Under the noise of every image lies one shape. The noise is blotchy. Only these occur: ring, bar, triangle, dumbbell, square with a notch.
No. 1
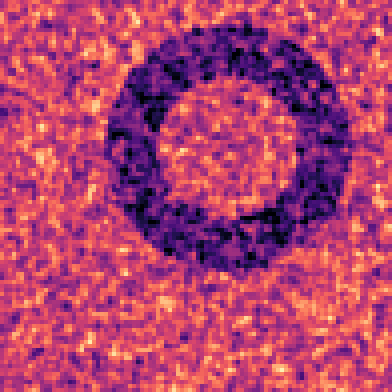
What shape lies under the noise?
ring
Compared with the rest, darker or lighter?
darker
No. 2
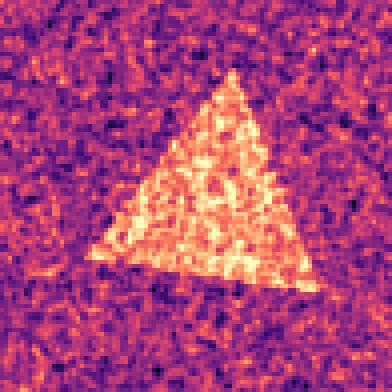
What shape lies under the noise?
triangle
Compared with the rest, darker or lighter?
lighter
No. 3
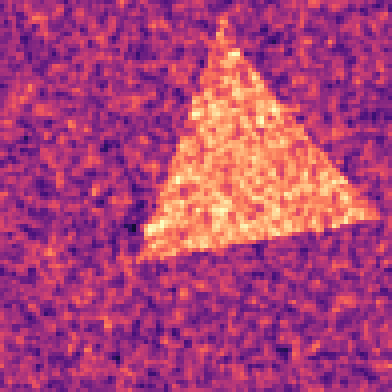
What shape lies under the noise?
triangle
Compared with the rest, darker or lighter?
lighter
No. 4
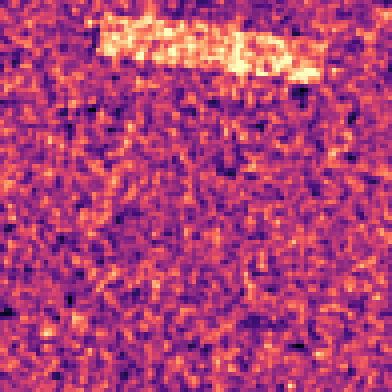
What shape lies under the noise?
bar
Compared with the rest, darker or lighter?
lighter
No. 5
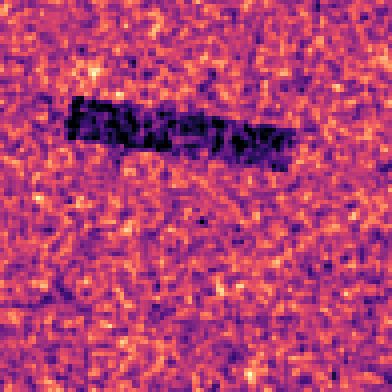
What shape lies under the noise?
bar
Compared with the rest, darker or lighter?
darker
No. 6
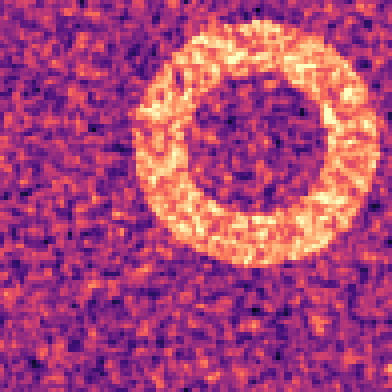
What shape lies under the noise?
ring
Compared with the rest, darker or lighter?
lighter
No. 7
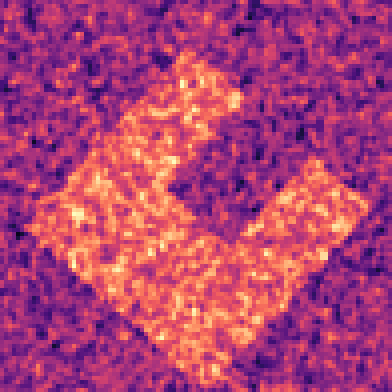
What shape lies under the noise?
square with a notch
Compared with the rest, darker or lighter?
lighter
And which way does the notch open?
up and right
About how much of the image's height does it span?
nearly all
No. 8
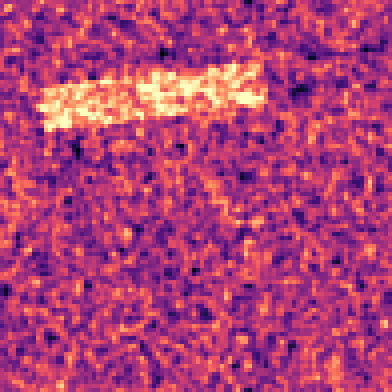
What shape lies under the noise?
bar
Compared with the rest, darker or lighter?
lighter
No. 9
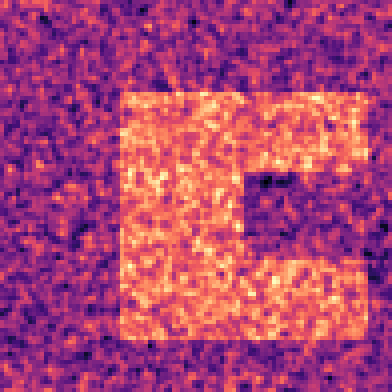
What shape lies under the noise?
square with a notch
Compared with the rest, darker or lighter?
lighter
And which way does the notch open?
right
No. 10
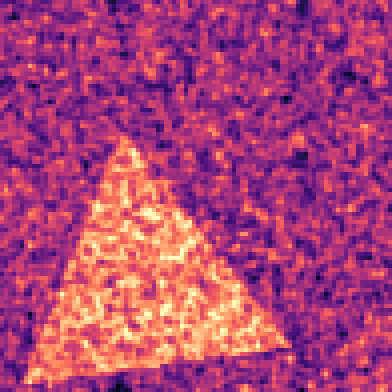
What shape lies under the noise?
triangle
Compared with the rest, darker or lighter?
lighter
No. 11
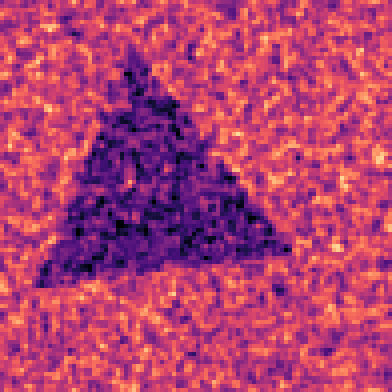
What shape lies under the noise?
triangle
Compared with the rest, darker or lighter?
darker
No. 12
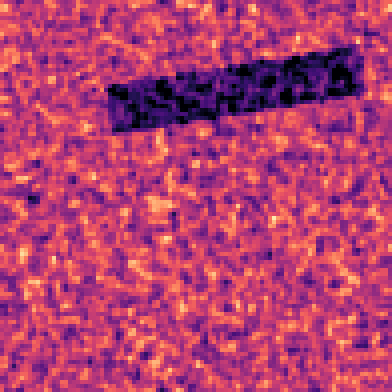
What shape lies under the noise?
bar
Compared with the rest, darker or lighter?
darker
